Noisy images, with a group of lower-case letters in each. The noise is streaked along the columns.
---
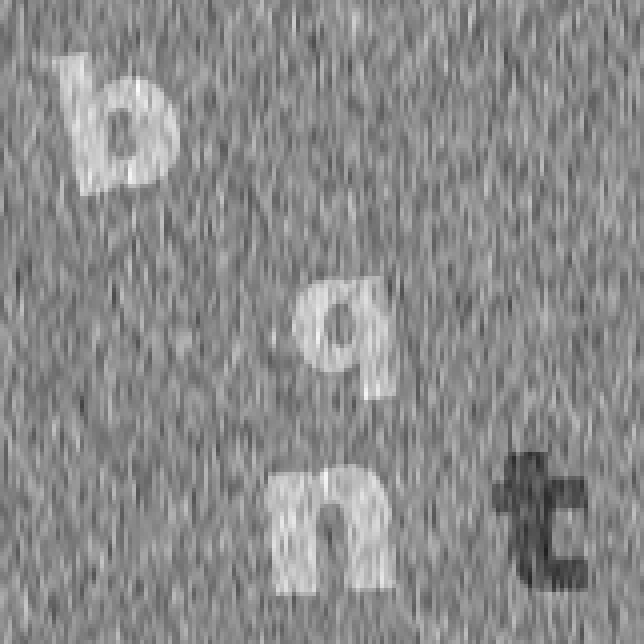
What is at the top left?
b
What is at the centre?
q
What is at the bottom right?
t
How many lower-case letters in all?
4
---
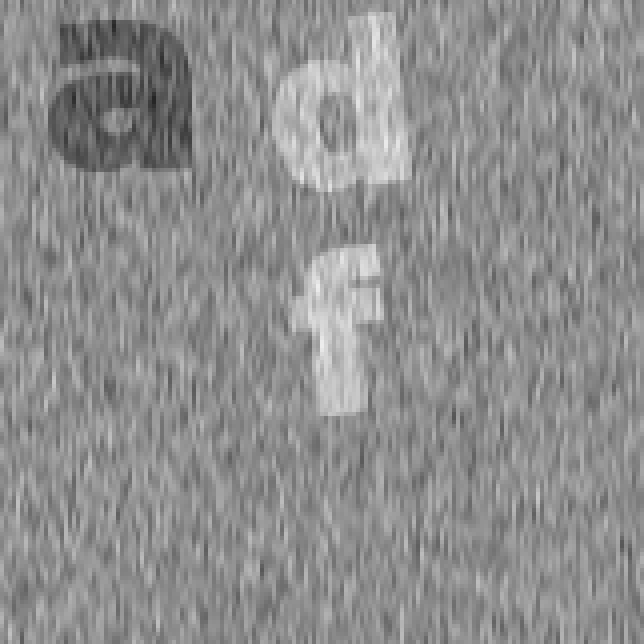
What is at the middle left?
nothing
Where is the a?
top left
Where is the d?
top middle
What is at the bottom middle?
nothing
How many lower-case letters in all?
3
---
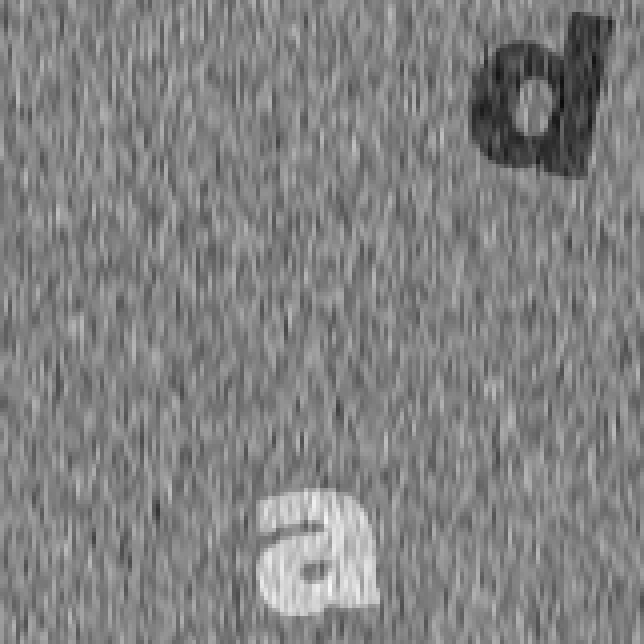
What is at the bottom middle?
a
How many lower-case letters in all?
2
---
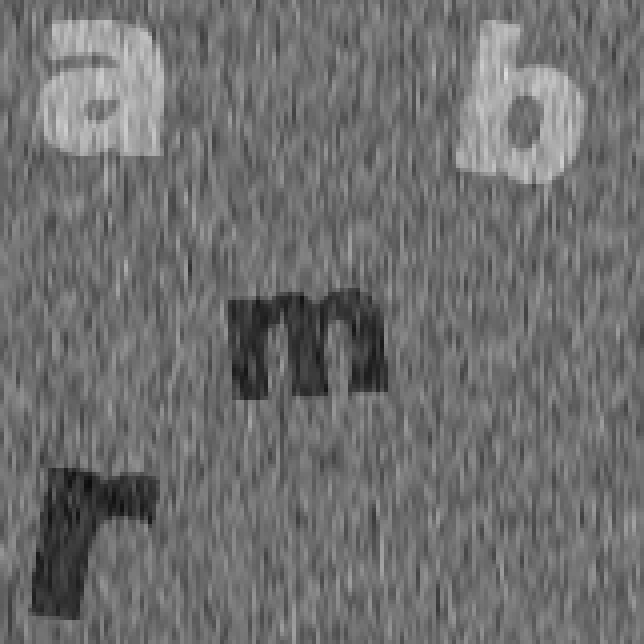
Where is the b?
top right
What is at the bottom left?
r
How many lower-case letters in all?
4
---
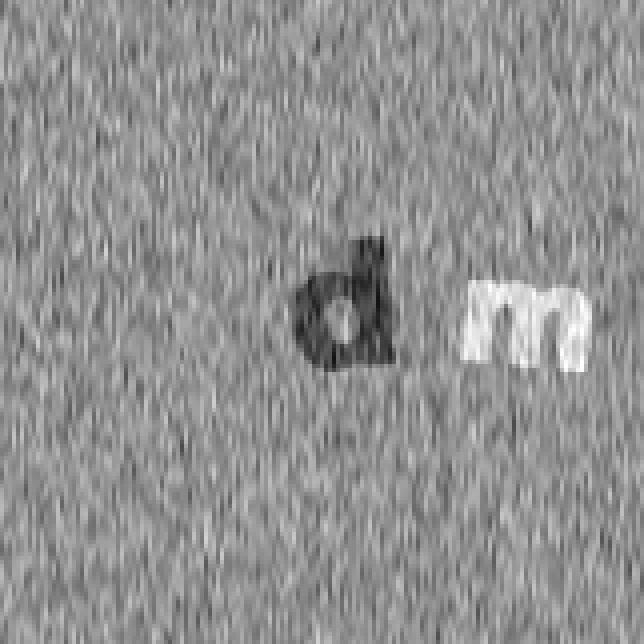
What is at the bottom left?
nothing
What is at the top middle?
nothing
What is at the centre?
d
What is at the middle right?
m
